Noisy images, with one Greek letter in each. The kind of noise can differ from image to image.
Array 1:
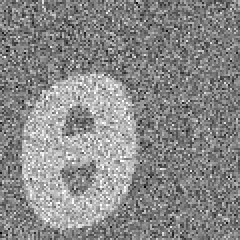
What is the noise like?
independent entries
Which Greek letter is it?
theta
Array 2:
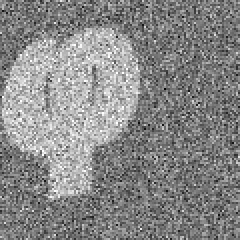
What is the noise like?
independent entries
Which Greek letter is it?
phi
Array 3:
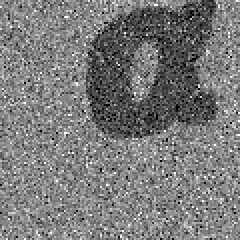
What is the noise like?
heavy tails
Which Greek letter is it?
alpha
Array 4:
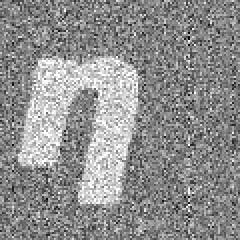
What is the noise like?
columns of uneven size
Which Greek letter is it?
eta
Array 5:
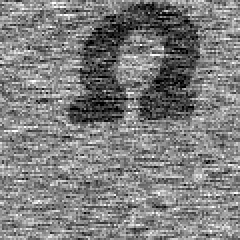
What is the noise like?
streaked along the rows
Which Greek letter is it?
omega
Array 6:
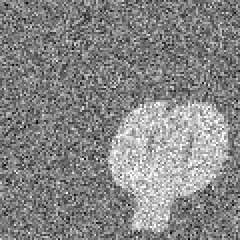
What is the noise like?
independent entries
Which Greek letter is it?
phi
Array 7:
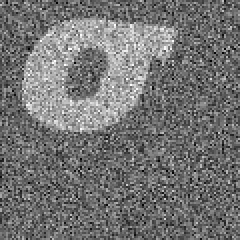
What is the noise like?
low rank plus noise
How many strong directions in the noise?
three or four
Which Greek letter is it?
sigma
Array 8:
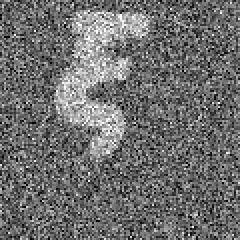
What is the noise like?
low rank plus noise
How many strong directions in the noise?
one
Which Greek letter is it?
xi
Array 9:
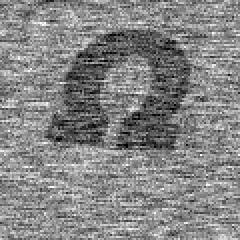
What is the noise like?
streaked along the rows
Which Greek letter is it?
omega
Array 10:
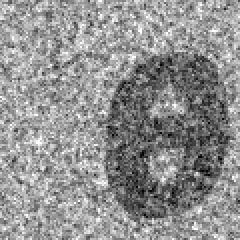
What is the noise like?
blotchy
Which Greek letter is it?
theta
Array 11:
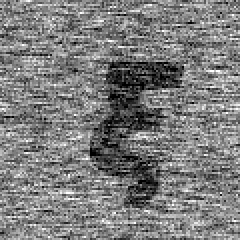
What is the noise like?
streaked along the rows
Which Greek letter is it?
xi
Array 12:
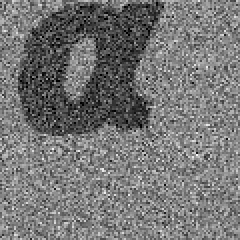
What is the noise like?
low rank plus noise
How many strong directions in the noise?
three or four
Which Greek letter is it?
alpha
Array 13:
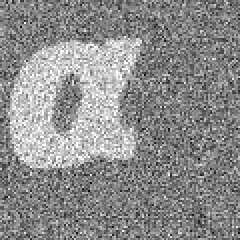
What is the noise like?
low rank plus noise
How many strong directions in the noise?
five to eight
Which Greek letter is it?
alpha
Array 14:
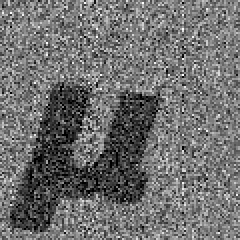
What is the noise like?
columns of uneven size
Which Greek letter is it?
mu
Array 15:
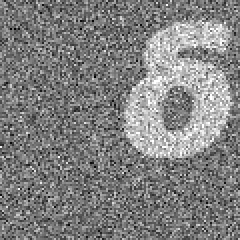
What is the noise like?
independent entries
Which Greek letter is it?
delta
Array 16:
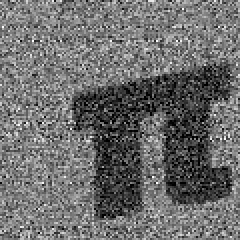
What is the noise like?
rows of uneven size
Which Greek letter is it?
pi
